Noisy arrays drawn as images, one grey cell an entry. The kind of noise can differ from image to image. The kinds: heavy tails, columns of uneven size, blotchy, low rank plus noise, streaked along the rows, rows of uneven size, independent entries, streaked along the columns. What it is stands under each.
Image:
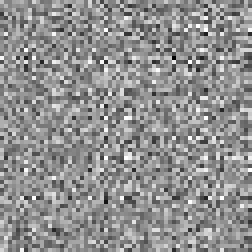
low rank plus noise
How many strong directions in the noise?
two
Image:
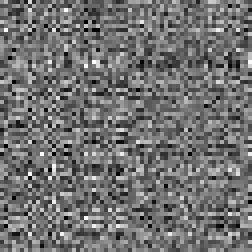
low rank plus noise
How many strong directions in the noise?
one
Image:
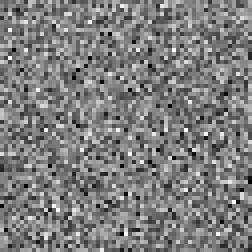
independent entries
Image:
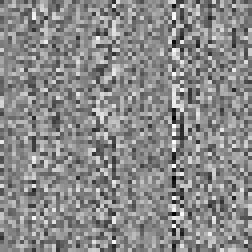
columns of uneven size
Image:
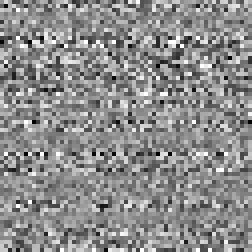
rows of uneven size
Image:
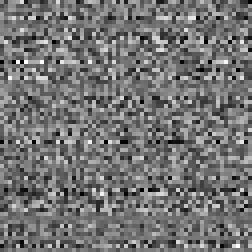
rows of uneven size
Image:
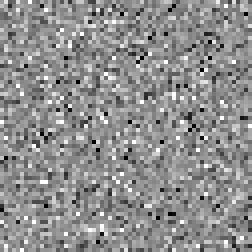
heavy tails
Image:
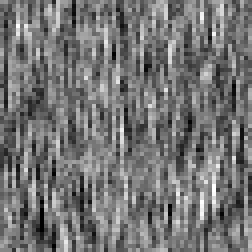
streaked along the columns
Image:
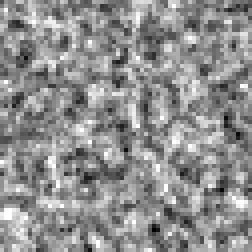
blotchy
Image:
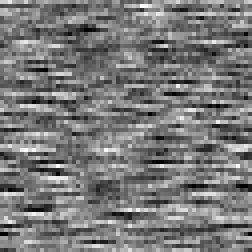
streaked along the rows
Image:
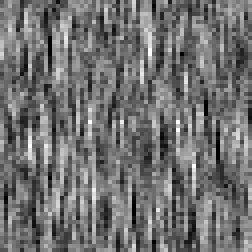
streaked along the columns
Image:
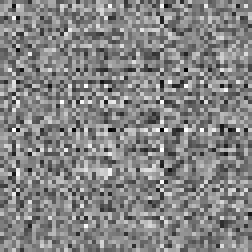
low rank plus noise
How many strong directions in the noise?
two
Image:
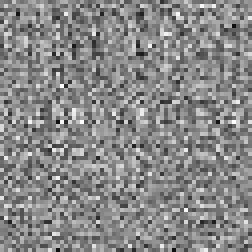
low rank plus noise
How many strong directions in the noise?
three or four
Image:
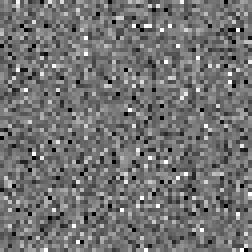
heavy tails
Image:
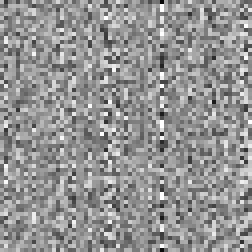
columns of uneven size
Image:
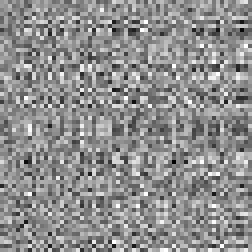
low rank plus noise
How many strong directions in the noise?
one
